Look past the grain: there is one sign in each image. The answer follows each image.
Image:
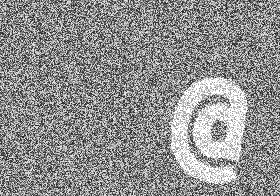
at sign
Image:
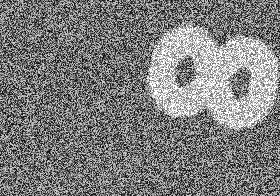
infinity sign
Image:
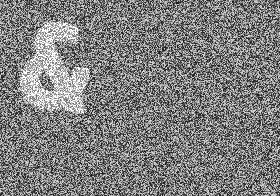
ampersand
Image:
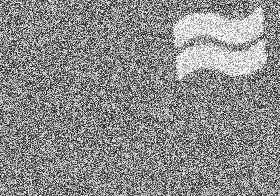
approximately sign
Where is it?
top right
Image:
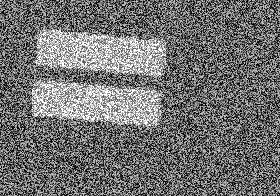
equals sign
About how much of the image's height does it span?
half
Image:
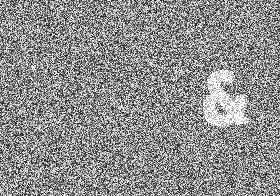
ampersand
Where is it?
middle right
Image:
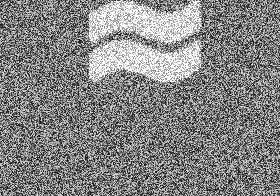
approximately sign
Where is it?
top middle
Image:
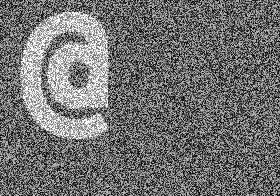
at sign
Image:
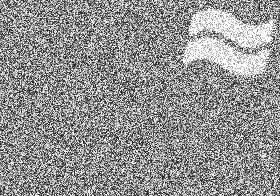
approximately sign
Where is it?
top right
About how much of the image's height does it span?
a third
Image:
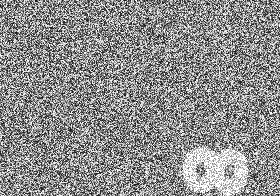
infinity sign
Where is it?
bottom right
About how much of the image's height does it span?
a quarter
